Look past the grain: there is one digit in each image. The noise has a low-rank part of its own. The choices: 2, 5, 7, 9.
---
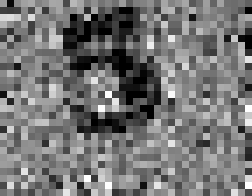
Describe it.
dark 5
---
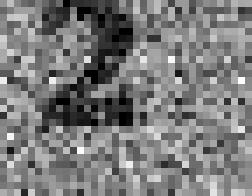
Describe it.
dark 2
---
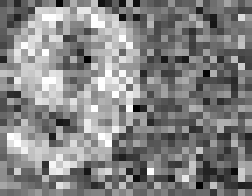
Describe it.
light 9
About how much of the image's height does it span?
nearly all
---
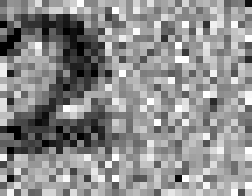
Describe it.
dark 2
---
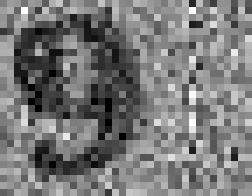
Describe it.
dark 9
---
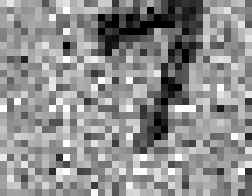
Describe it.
dark 7
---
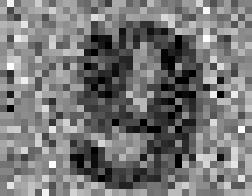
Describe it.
dark 9
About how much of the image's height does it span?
nearly all
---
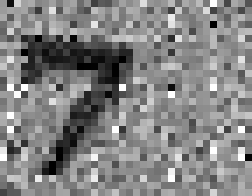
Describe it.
dark 7
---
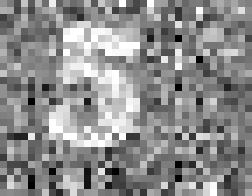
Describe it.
light 5
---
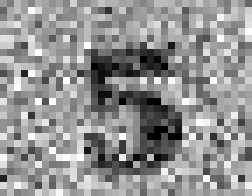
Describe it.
dark 5
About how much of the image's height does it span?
two thirds
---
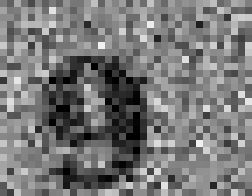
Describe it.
dark 9
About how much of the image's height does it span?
two thirds
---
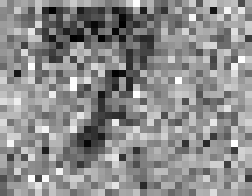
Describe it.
dark 7
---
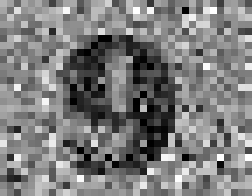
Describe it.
dark 9
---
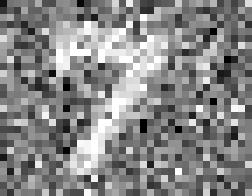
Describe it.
light 7
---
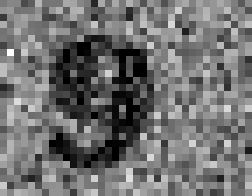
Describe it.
dark 9
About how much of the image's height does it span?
two thirds
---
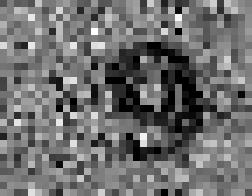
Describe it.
dark 9
